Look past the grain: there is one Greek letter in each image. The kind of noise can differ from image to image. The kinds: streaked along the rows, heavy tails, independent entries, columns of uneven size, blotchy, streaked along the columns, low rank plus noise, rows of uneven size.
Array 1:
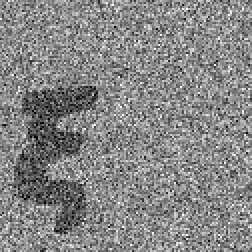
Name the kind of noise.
independent entries
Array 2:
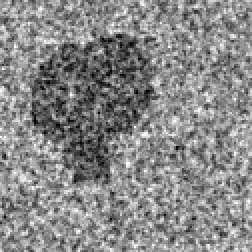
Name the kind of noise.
blotchy
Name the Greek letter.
phi
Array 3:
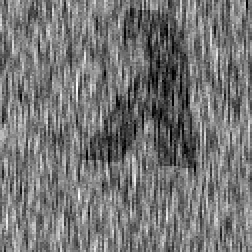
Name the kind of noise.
streaked along the columns
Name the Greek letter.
lambda
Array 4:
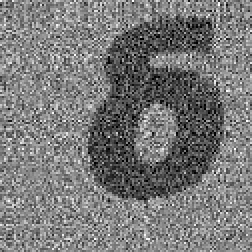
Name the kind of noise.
low rank plus noise
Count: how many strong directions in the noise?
three or four
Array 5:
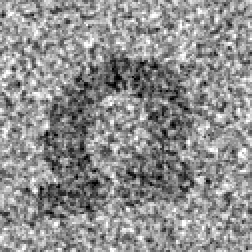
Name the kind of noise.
blotchy
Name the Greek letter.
omega
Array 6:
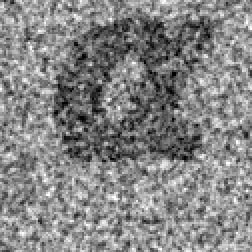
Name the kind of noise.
blotchy
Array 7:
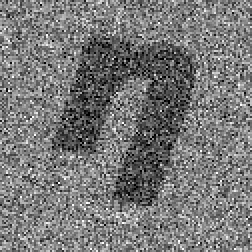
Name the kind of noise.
independent entries
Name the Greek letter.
eta
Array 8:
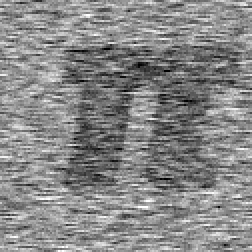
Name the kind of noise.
streaked along the rows
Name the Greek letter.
pi
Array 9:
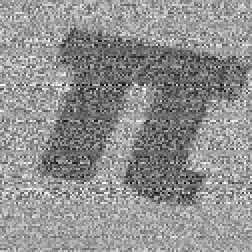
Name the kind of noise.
rows of uneven size
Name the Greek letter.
pi
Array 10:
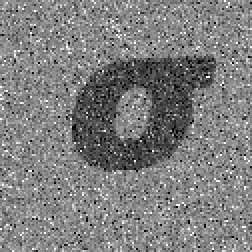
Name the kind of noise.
heavy tails
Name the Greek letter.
sigma
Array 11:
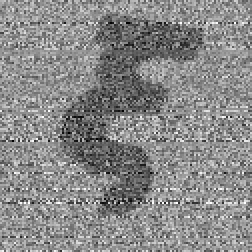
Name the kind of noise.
rows of uneven size
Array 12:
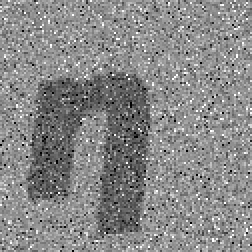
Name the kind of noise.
heavy tails
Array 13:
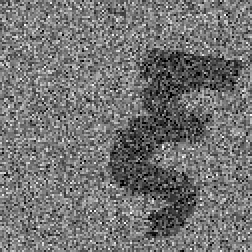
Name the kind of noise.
independent entries
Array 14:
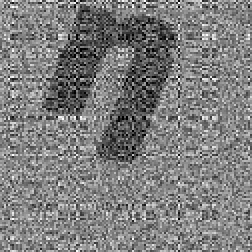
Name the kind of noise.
low rank plus noise
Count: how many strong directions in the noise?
one
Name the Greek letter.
eta
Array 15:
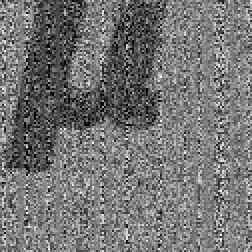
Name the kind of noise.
columns of uneven size
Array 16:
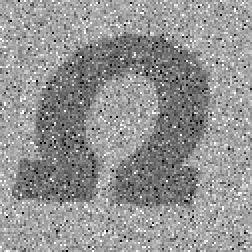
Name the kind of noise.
heavy tails
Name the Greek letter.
omega
